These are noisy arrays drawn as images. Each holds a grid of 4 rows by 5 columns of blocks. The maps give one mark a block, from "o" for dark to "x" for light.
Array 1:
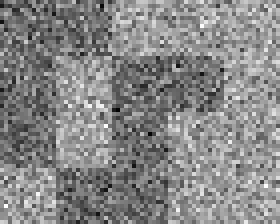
o o x x x
o x o o x
o x o x x
x o o x x
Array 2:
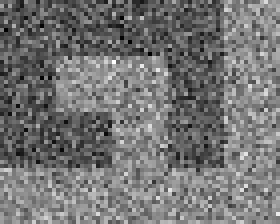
o o o o x
o x x o x
o o x o x
x x x x x
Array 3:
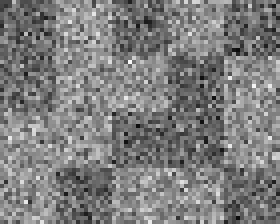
o x o x o
o x x o x
x x o o x
x o x x o
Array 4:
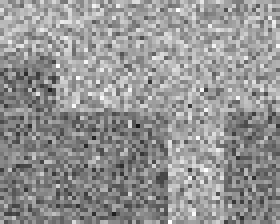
x x x x x
o x x x x
o o o x o
o o o x o
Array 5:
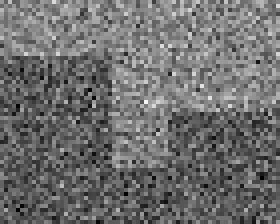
x x x x x
o o x x x
o o x o o
o o o o o
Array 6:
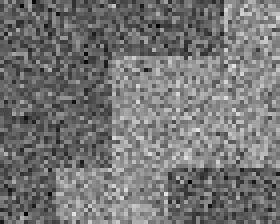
o o o o x
o o x x x
o o x x x
o x x o o
